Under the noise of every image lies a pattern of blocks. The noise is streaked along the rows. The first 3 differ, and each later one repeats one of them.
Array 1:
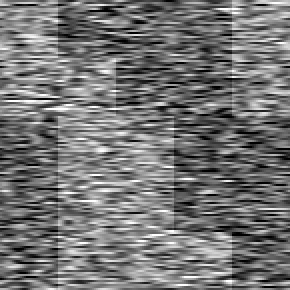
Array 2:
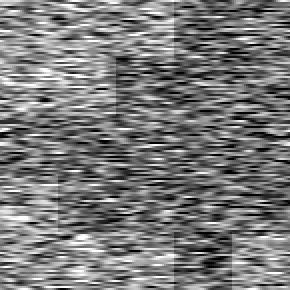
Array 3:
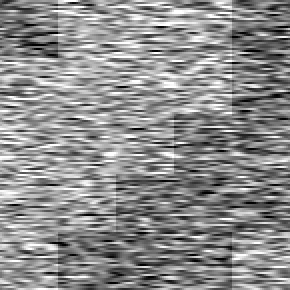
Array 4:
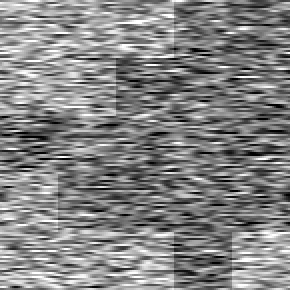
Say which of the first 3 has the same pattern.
2
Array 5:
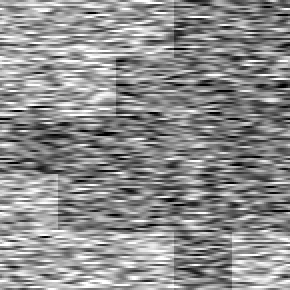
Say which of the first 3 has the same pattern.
2
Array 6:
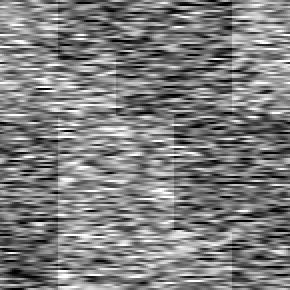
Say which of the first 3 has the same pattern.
1
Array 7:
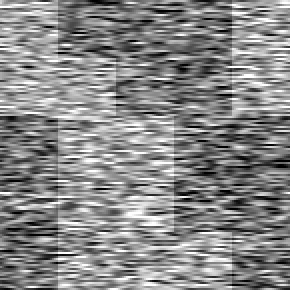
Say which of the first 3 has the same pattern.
1
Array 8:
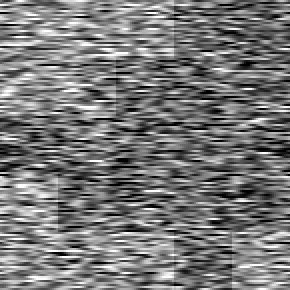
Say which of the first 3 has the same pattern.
2
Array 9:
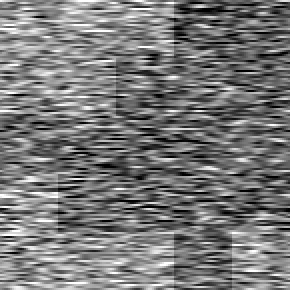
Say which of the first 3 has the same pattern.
2
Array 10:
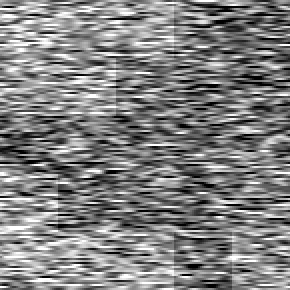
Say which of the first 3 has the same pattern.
2
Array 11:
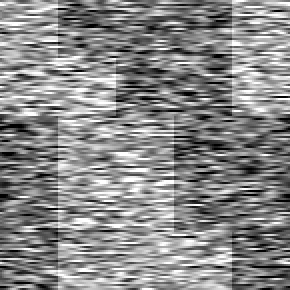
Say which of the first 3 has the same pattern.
1
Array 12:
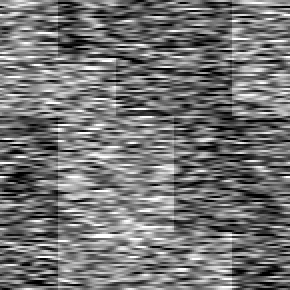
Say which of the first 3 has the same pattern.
1
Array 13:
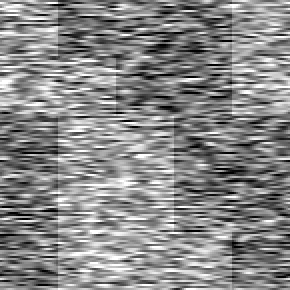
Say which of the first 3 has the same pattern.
1
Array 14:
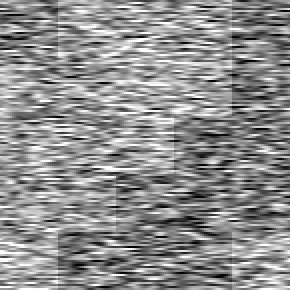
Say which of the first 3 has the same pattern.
3
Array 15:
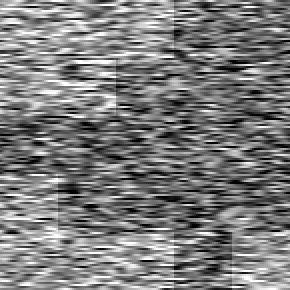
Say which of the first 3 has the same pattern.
2
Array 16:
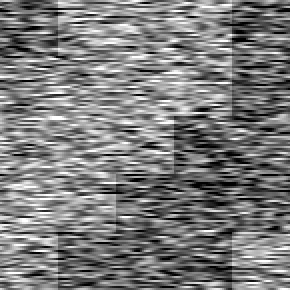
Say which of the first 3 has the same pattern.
3
